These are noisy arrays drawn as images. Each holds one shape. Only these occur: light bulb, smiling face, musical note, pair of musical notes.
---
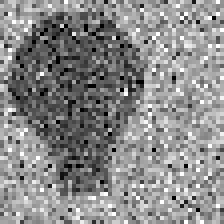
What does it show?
dark light bulb
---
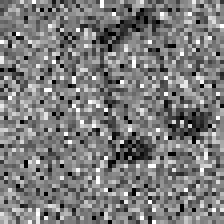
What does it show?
dark pair of musical notes
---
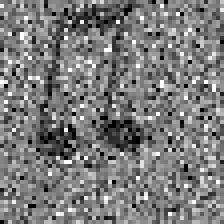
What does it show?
dark pair of musical notes
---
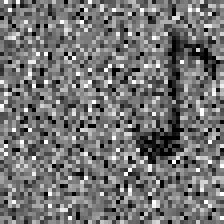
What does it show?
dark musical note
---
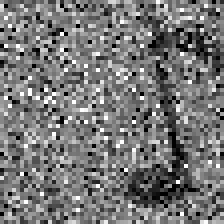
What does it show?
dark musical note
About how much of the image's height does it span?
nearly all
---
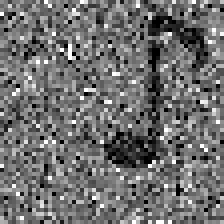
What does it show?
dark musical note
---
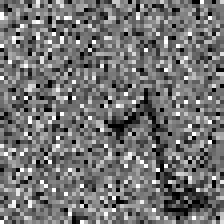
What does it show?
dark musical note
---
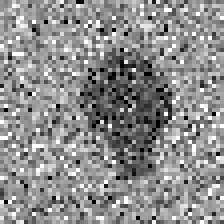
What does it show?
dark light bulb
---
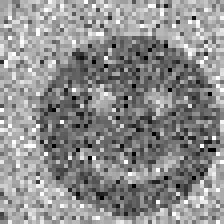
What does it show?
dark smiling face
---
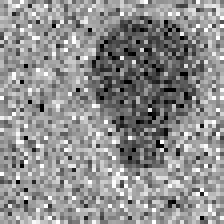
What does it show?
dark light bulb
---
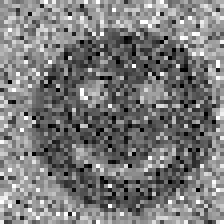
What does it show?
dark smiling face
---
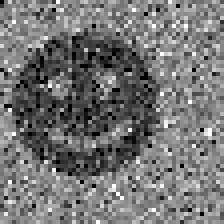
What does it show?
dark smiling face
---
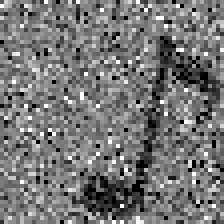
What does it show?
dark musical note
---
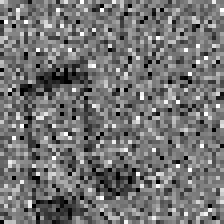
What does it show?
dark pair of musical notes
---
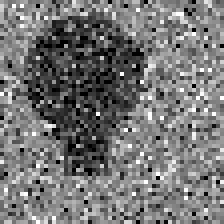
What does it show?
dark light bulb
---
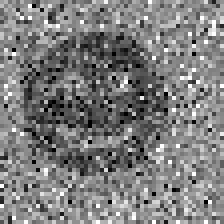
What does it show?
dark smiling face
